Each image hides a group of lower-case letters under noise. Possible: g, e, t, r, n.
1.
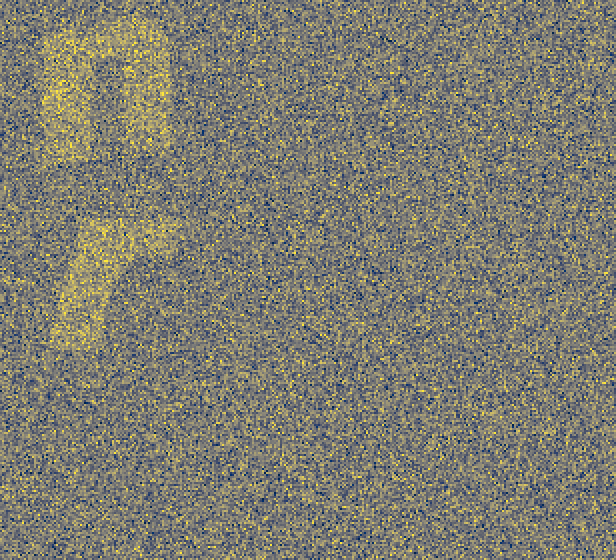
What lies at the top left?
n
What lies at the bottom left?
nothing
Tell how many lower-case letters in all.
2
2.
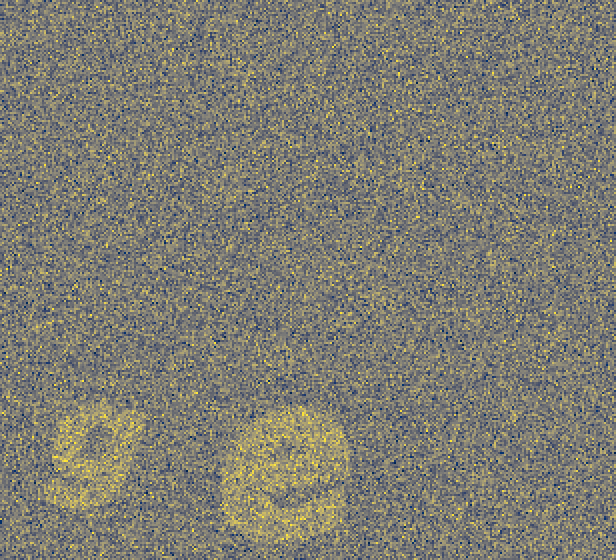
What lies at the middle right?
nothing
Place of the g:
bottom left
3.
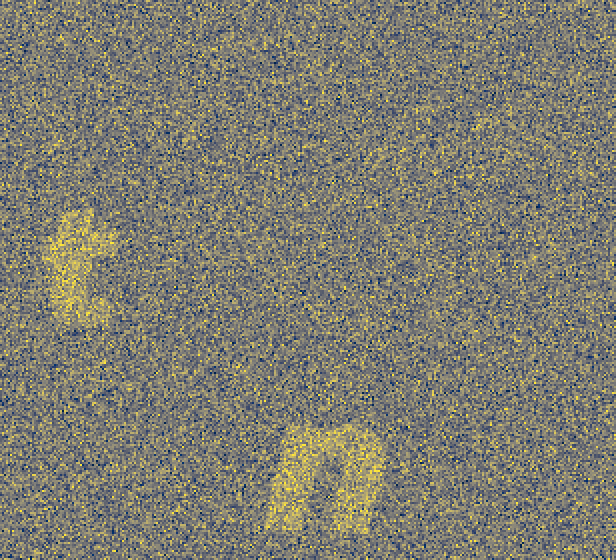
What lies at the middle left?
t
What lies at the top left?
nothing
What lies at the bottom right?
nothing
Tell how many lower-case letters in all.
2
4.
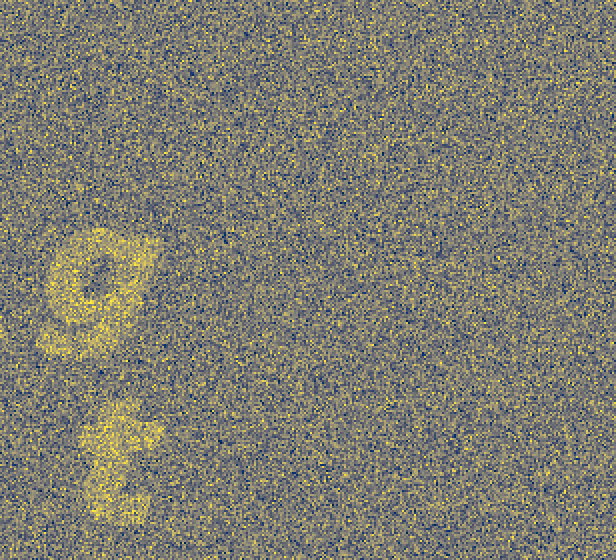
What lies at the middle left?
g
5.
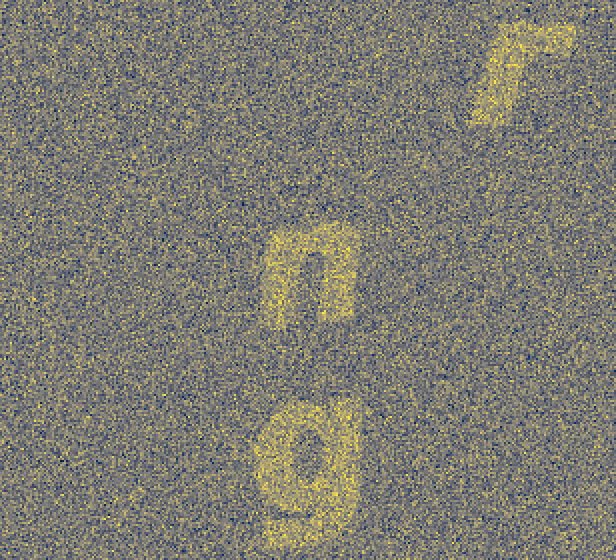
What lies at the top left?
nothing
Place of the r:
top right
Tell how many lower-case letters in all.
3
